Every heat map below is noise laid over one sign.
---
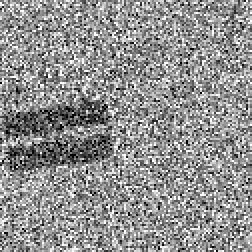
equals sign
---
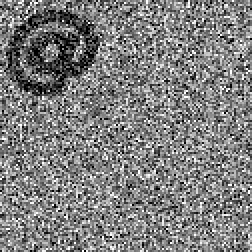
at sign
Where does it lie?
top left
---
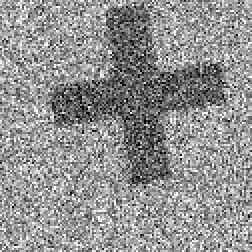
plus sign
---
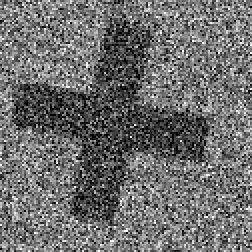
plus sign
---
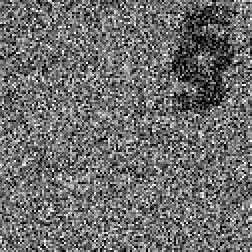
section sign
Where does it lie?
top right
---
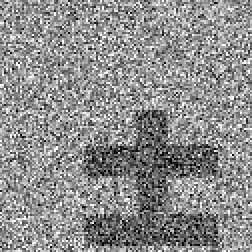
plus-minus sign
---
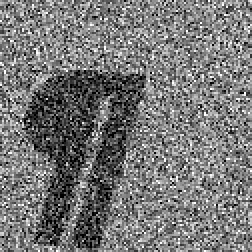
pilcrow
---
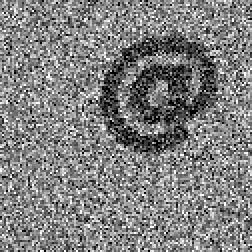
at sign
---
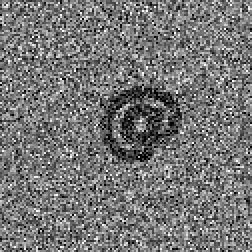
at sign
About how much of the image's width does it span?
a third
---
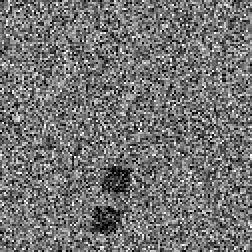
colon
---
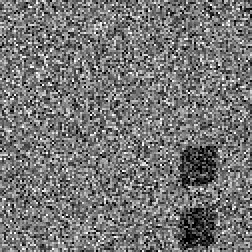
colon
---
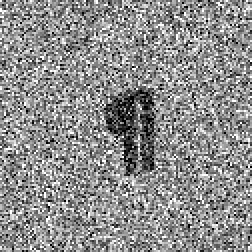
pilcrow
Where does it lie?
centre
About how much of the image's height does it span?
a third
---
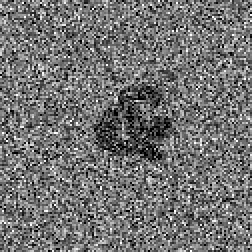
ampersand
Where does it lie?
centre
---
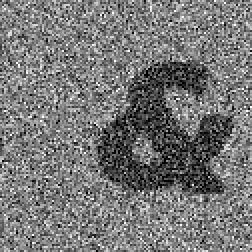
ampersand
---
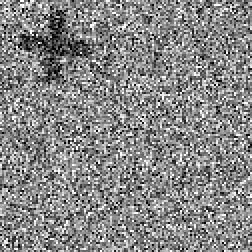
plus sign
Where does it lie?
top left
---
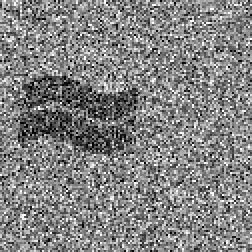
approximately sign
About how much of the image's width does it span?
half
